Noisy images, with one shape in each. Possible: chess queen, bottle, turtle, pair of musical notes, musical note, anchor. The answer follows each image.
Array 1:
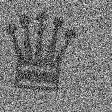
chess queen
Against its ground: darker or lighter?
darker
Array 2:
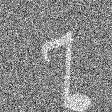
musical note
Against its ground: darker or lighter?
lighter
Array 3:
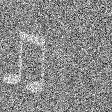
pair of musical notes
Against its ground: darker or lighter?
lighter
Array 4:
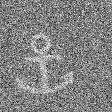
anchor
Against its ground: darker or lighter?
lighter
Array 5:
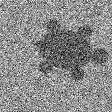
turtle
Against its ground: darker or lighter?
darker
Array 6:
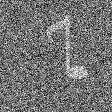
musical note
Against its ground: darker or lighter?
lighter
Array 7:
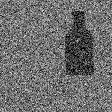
bottle
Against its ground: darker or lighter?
darker
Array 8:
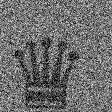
chess queen
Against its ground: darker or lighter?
darker
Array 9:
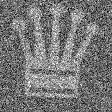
chess queen
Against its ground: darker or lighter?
lighter
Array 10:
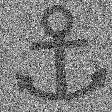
anchor
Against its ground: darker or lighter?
darker
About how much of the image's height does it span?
nearly all
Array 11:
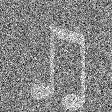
pair of musical notes
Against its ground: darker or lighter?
lighter
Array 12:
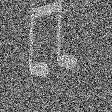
pair of musical notes
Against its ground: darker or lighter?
lighter
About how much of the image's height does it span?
two thirds
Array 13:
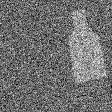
bottle
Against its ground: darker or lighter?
lighter
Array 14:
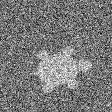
turtle
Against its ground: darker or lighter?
lighter
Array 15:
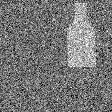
bottle
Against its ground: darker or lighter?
lighter
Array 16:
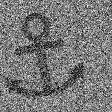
anchor
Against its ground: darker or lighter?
darker
